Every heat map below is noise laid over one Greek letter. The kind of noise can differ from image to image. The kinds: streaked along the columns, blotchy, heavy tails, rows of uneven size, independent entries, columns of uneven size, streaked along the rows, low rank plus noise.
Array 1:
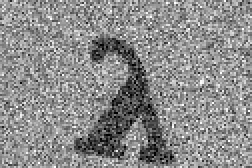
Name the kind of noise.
independent entries
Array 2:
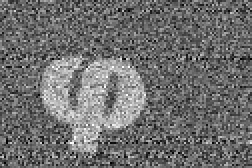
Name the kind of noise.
rows of uneven size
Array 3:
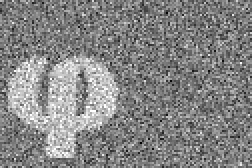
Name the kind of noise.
independent entries
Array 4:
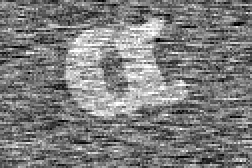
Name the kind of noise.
streaked along the rows
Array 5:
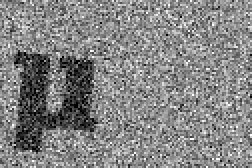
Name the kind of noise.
independent entries
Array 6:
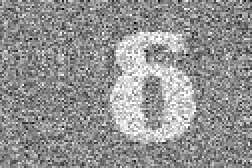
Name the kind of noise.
low rank plus noise
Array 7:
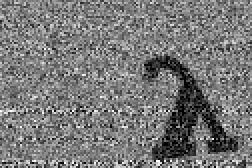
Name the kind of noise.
rows of uneven size
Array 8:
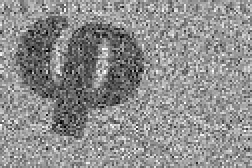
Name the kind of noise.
low rank plus noise
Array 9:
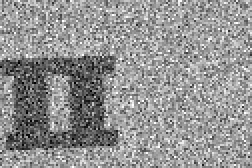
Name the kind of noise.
independent entries
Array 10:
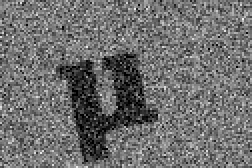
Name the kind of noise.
independent entries
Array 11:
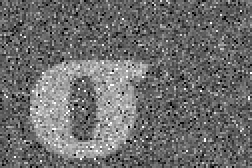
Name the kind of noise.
heavy tails
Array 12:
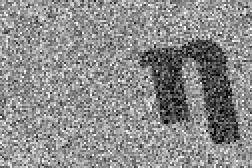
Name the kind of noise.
independent entries
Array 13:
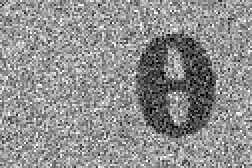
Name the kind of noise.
independent entries
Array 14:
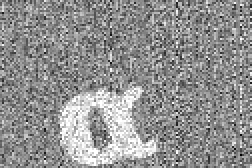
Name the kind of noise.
columns of uneven size
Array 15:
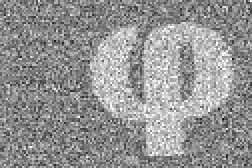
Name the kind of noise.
low rank plus noise
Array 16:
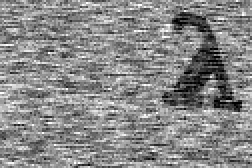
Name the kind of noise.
streaked along the rows
